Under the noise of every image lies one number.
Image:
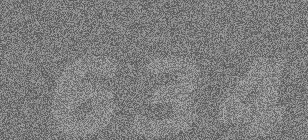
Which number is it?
634
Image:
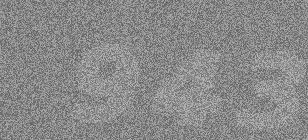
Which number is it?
943
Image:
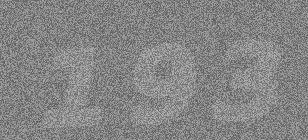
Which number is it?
193
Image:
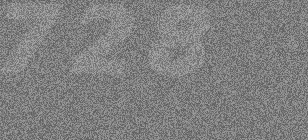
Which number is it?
728
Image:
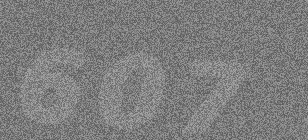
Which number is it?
607
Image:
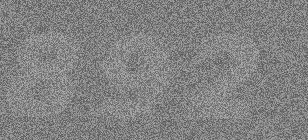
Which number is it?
892
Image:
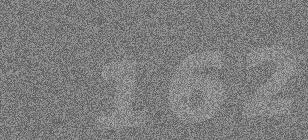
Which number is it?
162
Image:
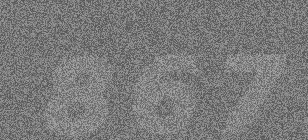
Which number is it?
867
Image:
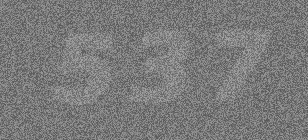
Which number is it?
537
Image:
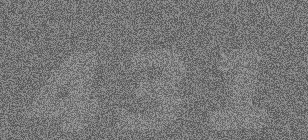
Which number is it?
431
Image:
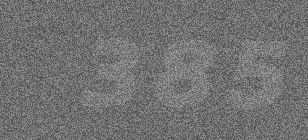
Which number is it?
385
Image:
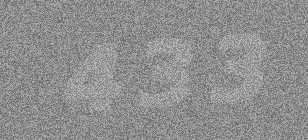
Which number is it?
433
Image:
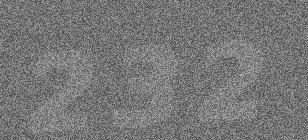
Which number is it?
232
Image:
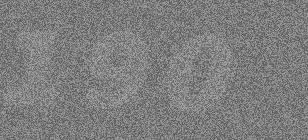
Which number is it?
190
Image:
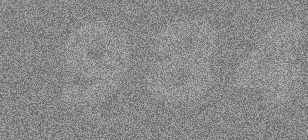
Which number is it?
984
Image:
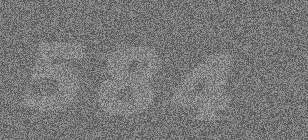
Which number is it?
584
